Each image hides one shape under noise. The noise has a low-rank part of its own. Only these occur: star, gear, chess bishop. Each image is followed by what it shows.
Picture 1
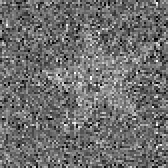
star
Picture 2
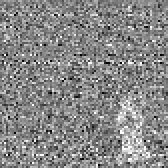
chess bishop
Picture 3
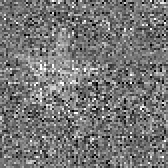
star
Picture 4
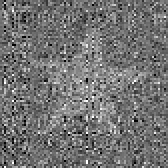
star
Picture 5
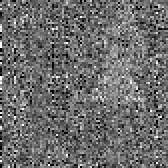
chess bishop
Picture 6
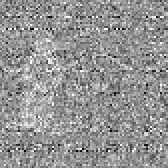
chess bishop
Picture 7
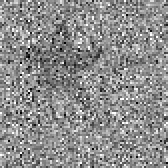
star
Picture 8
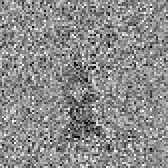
chess bishop
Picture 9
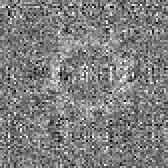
gear
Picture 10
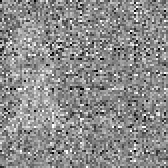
chess bishop
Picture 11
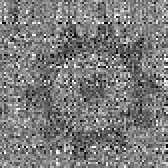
gear
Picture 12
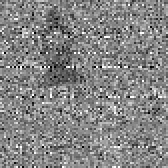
chess bishop
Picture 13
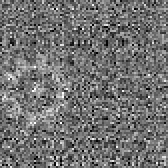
gear
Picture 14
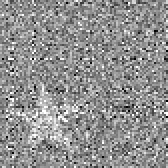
star
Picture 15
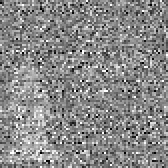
chess bishop
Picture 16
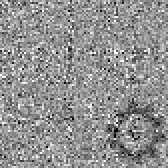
gear
